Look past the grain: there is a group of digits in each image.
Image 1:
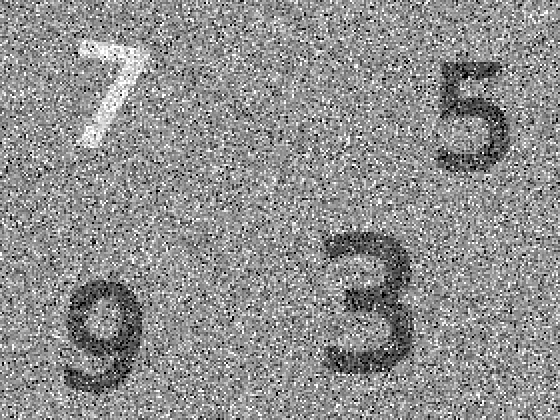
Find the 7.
top left
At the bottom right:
3
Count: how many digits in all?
4
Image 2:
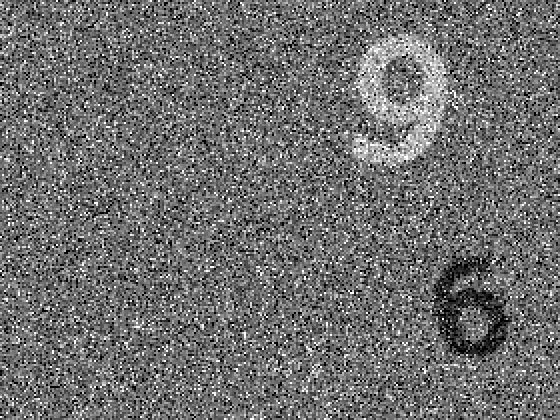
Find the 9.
top right
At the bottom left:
nothing
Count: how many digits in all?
2
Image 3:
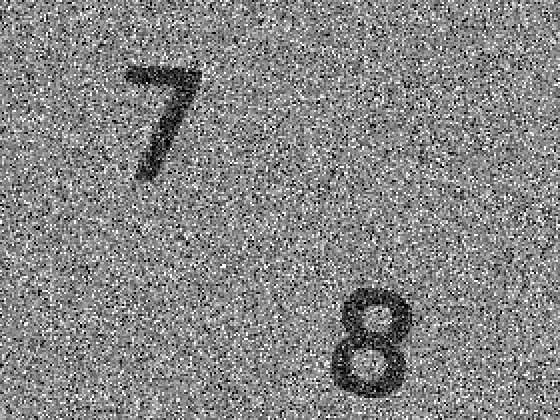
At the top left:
7
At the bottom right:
8
